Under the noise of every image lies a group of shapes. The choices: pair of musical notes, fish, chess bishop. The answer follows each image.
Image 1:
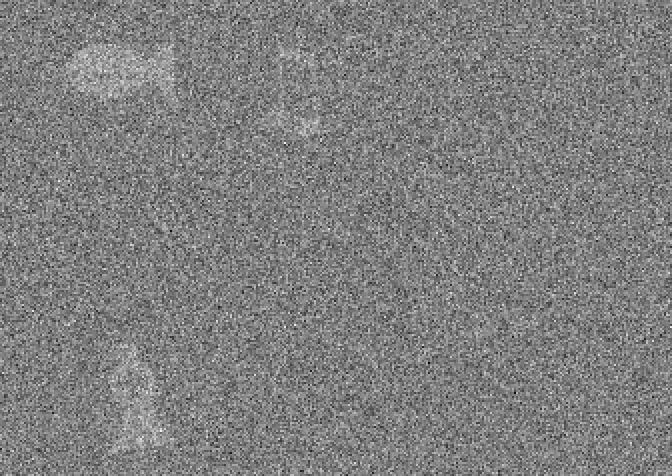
top left: fish; top middle: pair of musical notes; bottom left: chess bishop
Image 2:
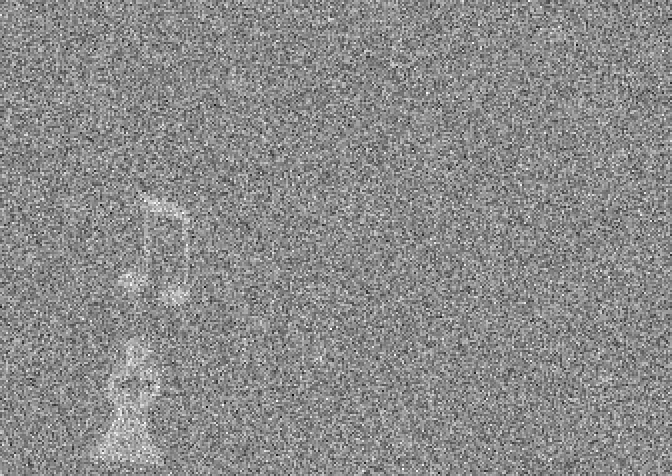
middle left: pair of musical notes; bottom left: chess bishop
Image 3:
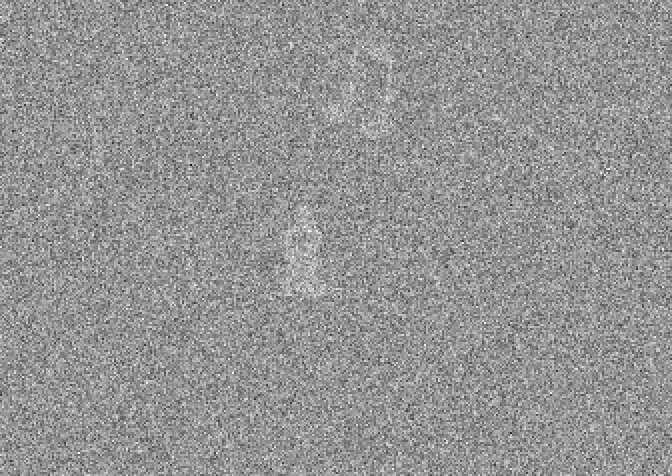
top middle: pair of musical notes; centre: chess bishop
